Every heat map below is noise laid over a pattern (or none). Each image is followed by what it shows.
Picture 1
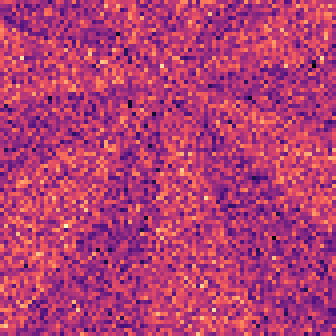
spokes from one point
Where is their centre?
top middle
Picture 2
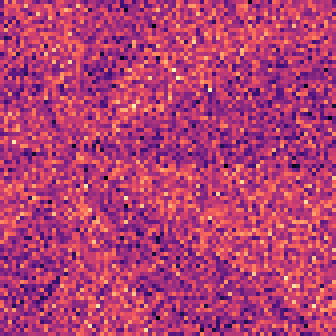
spokes from one point
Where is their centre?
middle left
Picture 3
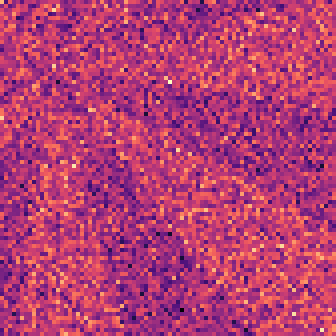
spokes from one point
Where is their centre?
top left
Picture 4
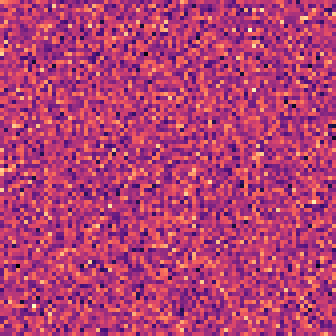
only noise
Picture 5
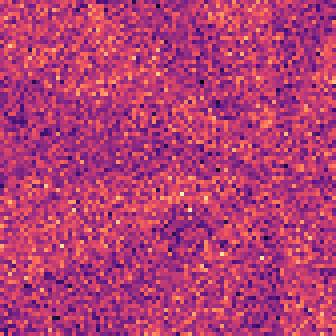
spokes from one point
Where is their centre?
middle right
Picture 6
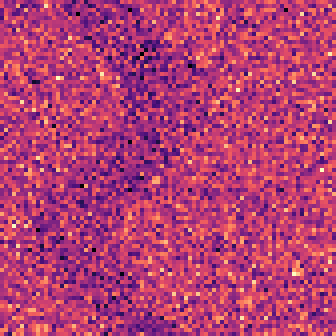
a wavy band
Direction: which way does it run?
top to bottom
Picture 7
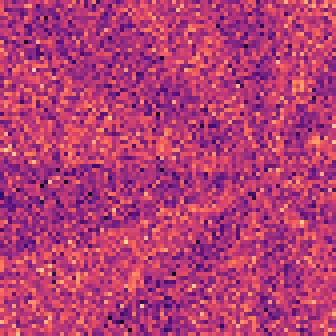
spokes from one point
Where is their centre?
middle right
